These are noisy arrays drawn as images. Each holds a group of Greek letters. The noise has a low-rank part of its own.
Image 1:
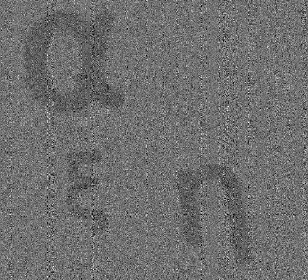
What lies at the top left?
alpha
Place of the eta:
bottom right
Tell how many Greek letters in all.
3
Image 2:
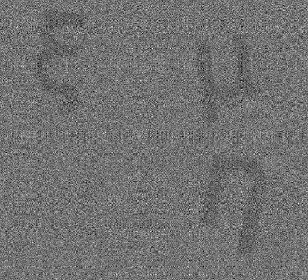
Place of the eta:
bottom right
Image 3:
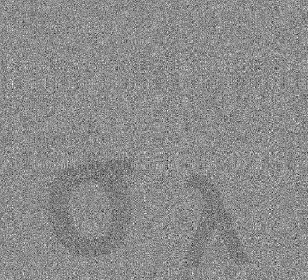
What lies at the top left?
nothing
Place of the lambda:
bottom right
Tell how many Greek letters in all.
2
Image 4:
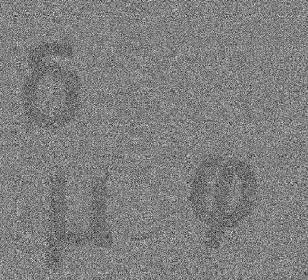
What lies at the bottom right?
phi
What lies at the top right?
nothing
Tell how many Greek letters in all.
3
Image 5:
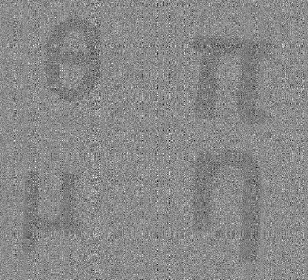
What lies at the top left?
theta
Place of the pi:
top right
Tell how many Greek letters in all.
4
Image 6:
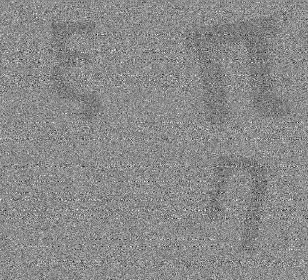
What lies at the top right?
pi
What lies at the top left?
xi
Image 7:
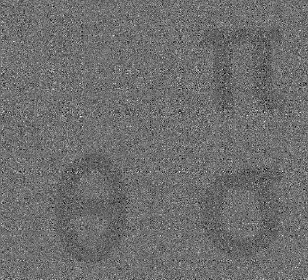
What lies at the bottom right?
sigma
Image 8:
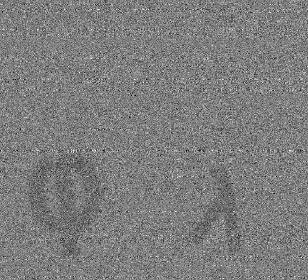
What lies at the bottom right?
lambda
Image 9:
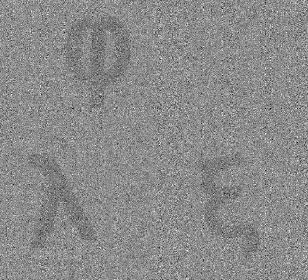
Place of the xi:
bottom right
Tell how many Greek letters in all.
3
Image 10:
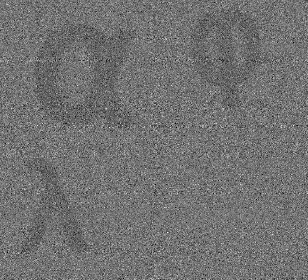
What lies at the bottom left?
lambda
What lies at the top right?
phi
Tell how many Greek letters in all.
3
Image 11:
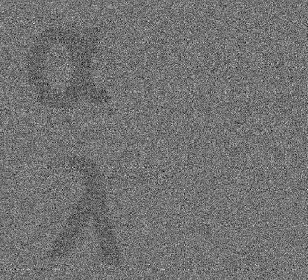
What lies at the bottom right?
nothing
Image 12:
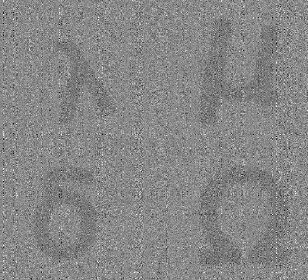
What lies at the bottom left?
delta
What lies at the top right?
mu
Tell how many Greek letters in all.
4
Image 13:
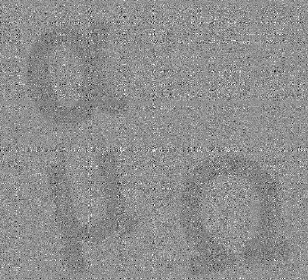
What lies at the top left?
alpha
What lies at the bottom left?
mu
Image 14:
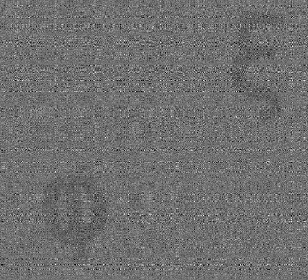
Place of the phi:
bottom left
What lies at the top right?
xi
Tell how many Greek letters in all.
2
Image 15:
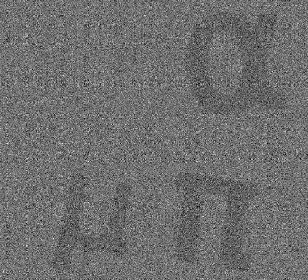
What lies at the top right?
alpha
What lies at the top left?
nothing
